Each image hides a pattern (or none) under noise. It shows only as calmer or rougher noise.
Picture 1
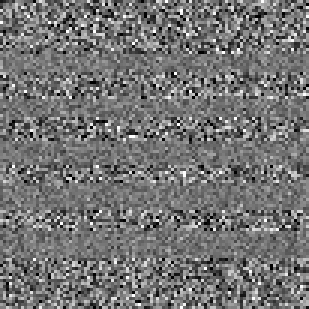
bands of rows
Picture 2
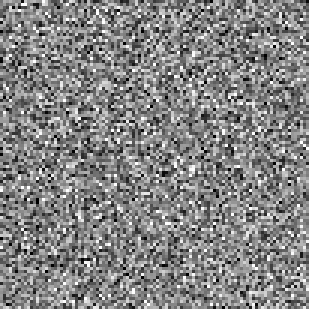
only noise
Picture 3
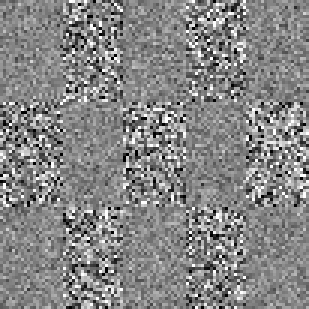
a checkerboard
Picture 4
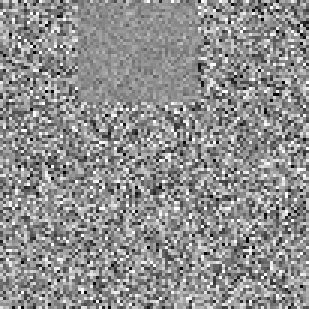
one block
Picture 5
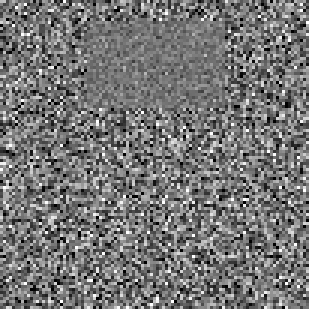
one block
